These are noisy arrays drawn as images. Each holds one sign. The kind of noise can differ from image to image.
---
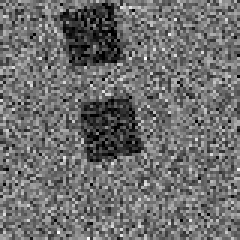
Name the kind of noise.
independent entries
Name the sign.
colon
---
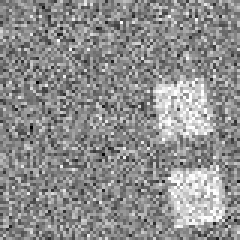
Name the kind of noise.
independent entries
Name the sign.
colon
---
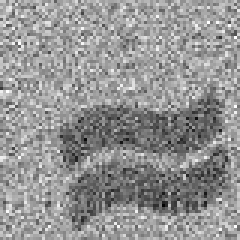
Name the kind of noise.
low rank plus noise
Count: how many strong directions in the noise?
three or four
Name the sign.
approximately sign
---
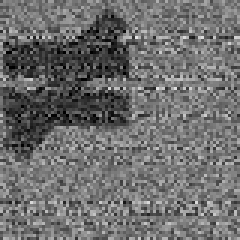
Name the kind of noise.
rows of uneven size
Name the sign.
not-equal sign
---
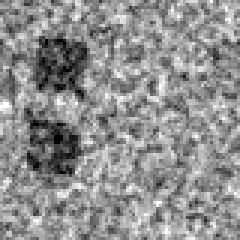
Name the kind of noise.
blotchy
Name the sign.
colon
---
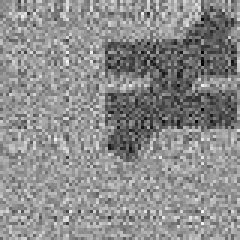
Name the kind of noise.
low rank plus noise
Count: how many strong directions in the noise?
two
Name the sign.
not-equal sign
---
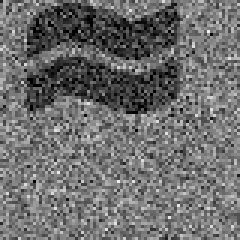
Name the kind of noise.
independent entries
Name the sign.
approximately sign
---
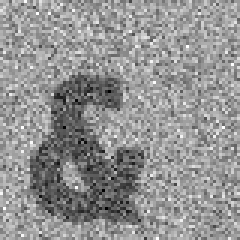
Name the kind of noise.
independent entries
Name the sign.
ampersand
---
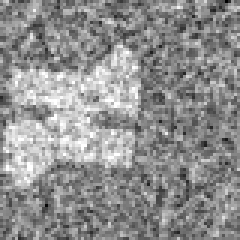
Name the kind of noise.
blotchy
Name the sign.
not-equal sign
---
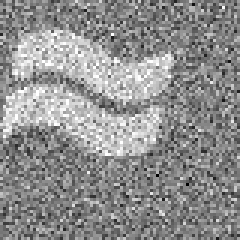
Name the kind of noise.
independent entries
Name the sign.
approximately sign
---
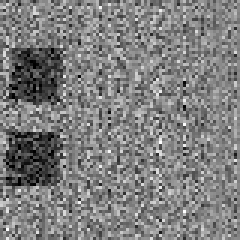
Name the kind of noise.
columns of uneven size
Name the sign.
colon
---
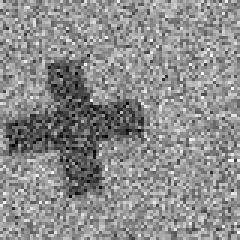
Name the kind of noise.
independent entries
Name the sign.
plus sign
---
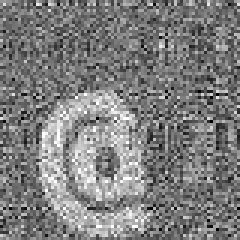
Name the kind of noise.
low rank plus noise
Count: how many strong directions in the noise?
three or four
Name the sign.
at sign
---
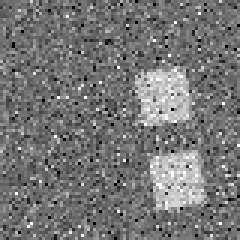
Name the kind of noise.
heavy tails
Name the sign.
colon
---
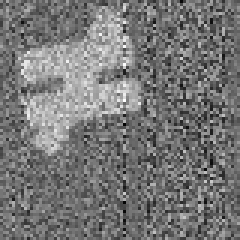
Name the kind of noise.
columns of uneven size
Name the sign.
not-equal sign
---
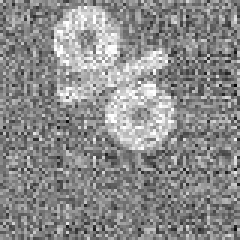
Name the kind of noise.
low rank plus noise
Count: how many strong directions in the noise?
two
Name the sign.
percent sign
